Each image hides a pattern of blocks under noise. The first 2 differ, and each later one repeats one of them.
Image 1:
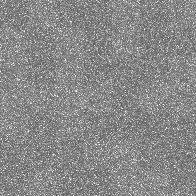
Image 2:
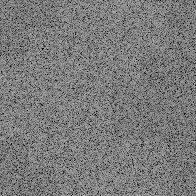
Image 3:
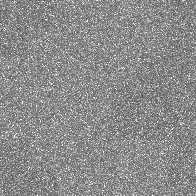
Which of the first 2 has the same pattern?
2
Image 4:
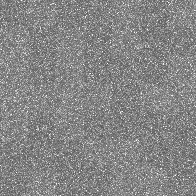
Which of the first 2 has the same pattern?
1
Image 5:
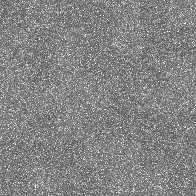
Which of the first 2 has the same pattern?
1
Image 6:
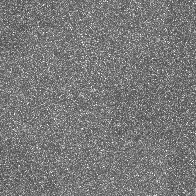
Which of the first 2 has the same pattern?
2
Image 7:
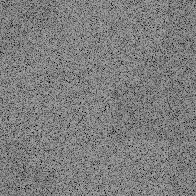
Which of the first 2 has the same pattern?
2
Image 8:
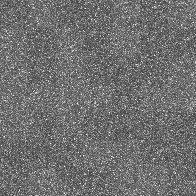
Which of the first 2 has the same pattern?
1
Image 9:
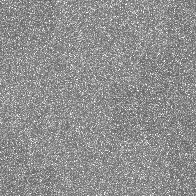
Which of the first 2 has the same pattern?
2
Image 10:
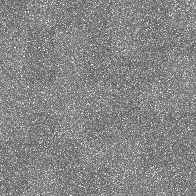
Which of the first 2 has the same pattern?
1
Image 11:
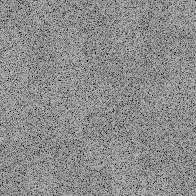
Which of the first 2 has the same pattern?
1
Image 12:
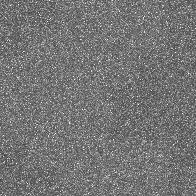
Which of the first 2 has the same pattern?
2
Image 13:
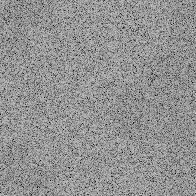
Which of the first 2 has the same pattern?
2
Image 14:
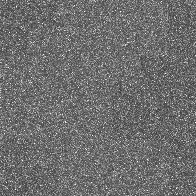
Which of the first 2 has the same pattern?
2
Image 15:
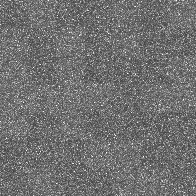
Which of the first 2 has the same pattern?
1
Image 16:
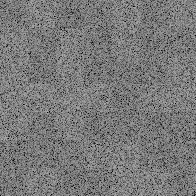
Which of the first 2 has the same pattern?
1
